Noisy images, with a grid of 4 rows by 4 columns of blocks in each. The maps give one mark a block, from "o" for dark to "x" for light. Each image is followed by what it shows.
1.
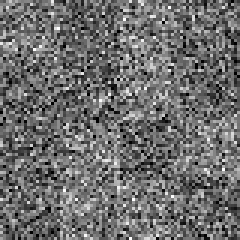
x o x o
o o x o
o x o x
o x x o
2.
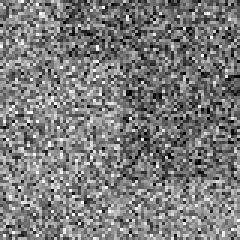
x o o o
x x o o
x x o o
x x x x
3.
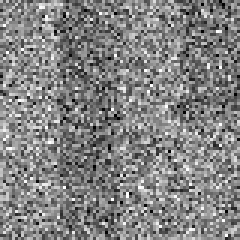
x o x o
x o x o
x o x x
x o x x
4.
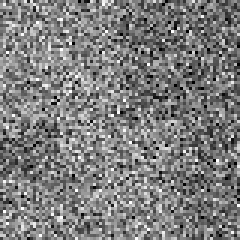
x x o o
x x o o
o x x o
x x x o
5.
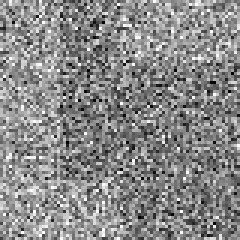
x o x x
x o o o
x o o o
x x o o
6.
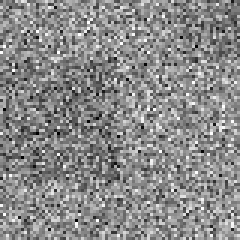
x x x o
o o x x
o o x x
x x x x
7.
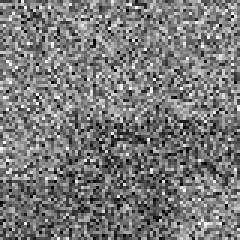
x x x x
x x x x
x o o o
o o o x
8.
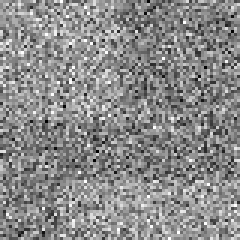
x x o o
x x o o
o o o o
o x x x
